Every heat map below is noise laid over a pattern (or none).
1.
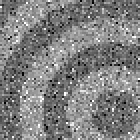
rings round one point
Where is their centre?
bottom right
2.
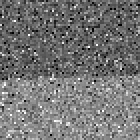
a sharp edge
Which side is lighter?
bottom
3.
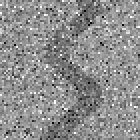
a wavy band
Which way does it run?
top to bottom
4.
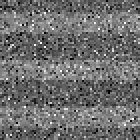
horizontal stripes
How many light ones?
3
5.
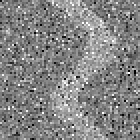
a wavy band
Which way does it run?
top to bottom
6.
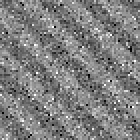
diagonal stripes
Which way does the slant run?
top left to bottom right
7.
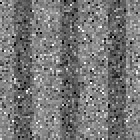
vertical stripes
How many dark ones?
3
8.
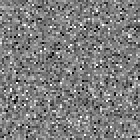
only noise
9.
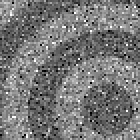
rings round one point
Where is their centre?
bottom right
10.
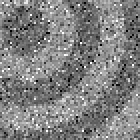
rings round one point
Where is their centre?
top left
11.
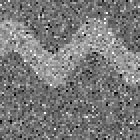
a wavy band
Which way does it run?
left to right
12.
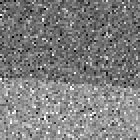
a sharp edge
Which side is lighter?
bottom
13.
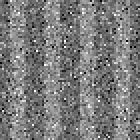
vertical stripes
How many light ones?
4
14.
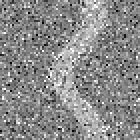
a wavy band
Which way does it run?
top to bottom
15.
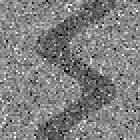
a wavy band
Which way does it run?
top to bottom
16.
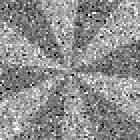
spokes from one point
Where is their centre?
centre
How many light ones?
6
